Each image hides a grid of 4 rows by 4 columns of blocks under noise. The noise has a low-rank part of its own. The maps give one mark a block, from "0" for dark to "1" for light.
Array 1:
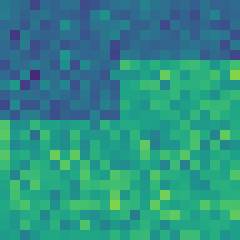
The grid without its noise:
0000
0011
1111
1111
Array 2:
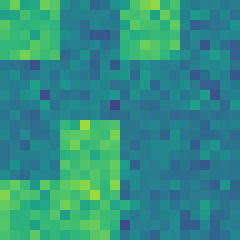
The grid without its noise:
1010
0000
0100
1100
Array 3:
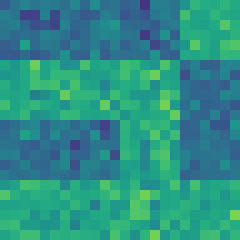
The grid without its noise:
0001
1110
0010
1111
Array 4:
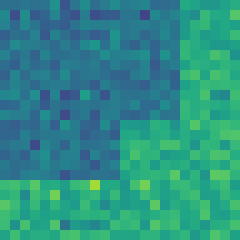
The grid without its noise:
0001
0001
0011
1111
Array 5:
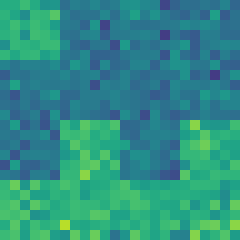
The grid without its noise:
1000
0000
0101
1111
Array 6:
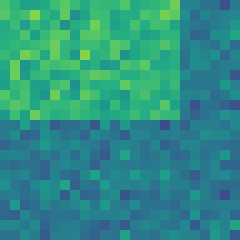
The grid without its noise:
1110
1110
0000
0000
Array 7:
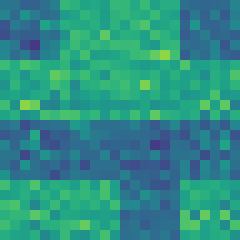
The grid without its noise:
0110
1111
0000
1101
